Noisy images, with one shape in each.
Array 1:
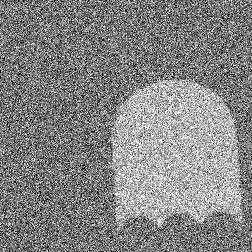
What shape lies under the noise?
ghost
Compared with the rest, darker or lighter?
lighter
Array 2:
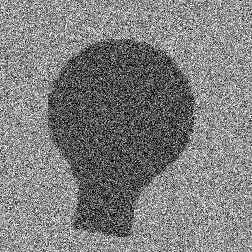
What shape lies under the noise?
light bulb
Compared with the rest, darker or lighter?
darker
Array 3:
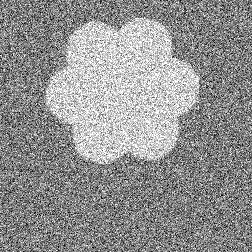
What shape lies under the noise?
flower
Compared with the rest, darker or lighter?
lighter
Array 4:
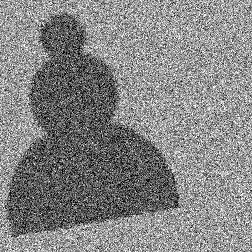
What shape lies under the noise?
chess pawn
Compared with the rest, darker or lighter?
darker
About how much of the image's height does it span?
nearly all
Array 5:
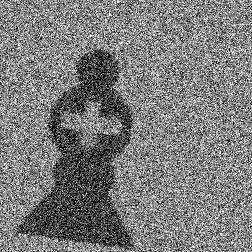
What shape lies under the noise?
chess bishop
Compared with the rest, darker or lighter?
darker
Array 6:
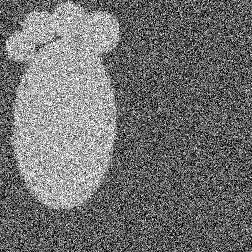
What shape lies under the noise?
footprint
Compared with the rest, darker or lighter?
lighter
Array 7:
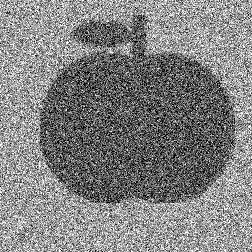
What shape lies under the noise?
apple
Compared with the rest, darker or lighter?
darker
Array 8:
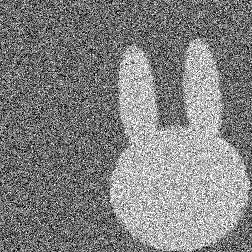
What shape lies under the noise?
rabbit's head
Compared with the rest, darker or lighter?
lighter
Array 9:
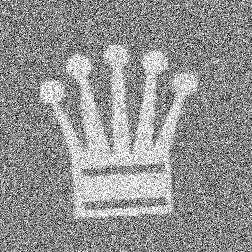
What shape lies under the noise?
chess queen
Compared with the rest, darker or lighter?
lighter
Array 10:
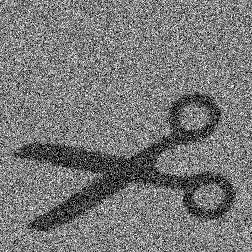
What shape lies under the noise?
pair of scissors
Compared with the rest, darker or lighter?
darker
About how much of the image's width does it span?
nearly all
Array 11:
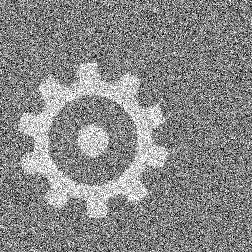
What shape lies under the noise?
gear
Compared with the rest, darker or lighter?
lighter
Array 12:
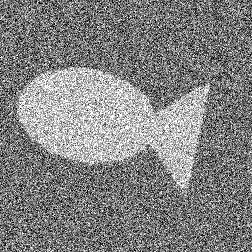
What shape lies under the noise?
fish
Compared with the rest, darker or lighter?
lighter
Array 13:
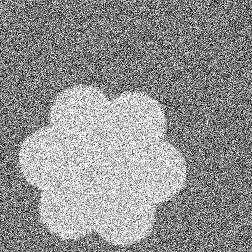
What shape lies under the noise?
flower
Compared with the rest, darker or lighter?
lighter
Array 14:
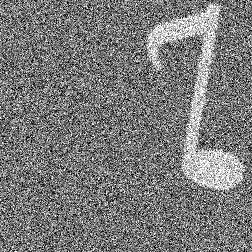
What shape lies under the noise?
musical note
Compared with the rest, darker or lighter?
lighter
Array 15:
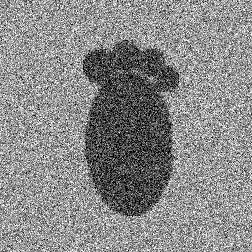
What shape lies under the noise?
footprint
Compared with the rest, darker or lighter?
darker
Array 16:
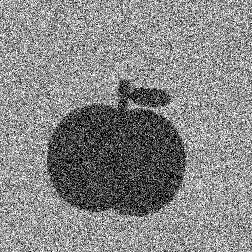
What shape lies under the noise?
apple
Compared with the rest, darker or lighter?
darker
